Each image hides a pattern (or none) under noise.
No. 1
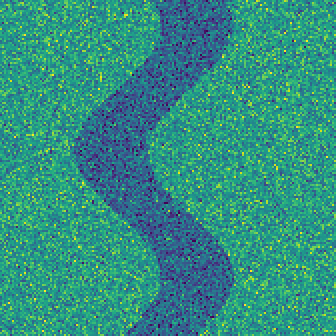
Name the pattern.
a wavy band
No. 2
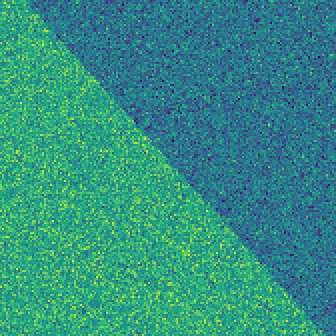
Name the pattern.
a sharp edge
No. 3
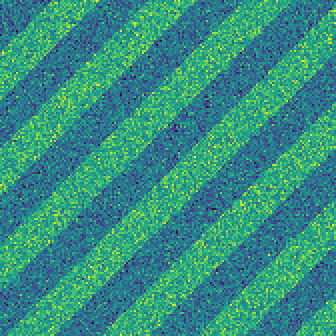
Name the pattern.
diagonal stripes
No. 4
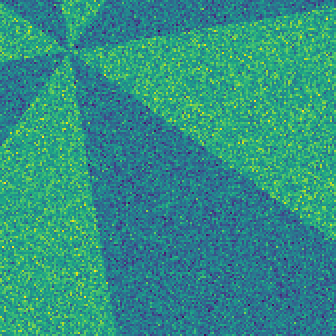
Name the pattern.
spokes from one point
